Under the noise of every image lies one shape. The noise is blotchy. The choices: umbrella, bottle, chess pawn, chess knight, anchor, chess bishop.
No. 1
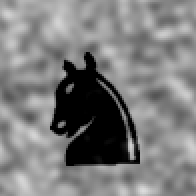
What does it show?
dark chess knight
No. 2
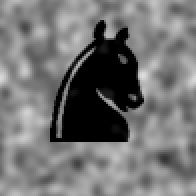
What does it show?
dark chess knight
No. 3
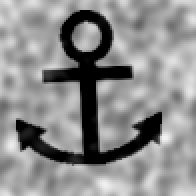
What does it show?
dark anchor
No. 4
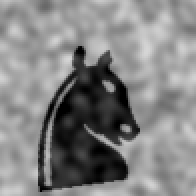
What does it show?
dark chess knight
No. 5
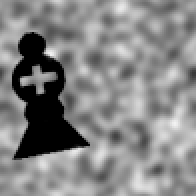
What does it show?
dark chess bishop
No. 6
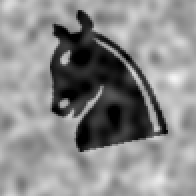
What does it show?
dark chess knight
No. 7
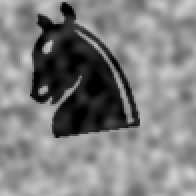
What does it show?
dark chess knight
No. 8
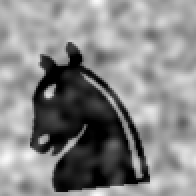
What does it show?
dark chess knight
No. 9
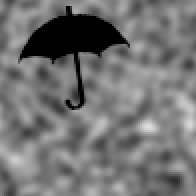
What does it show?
dark umbrella
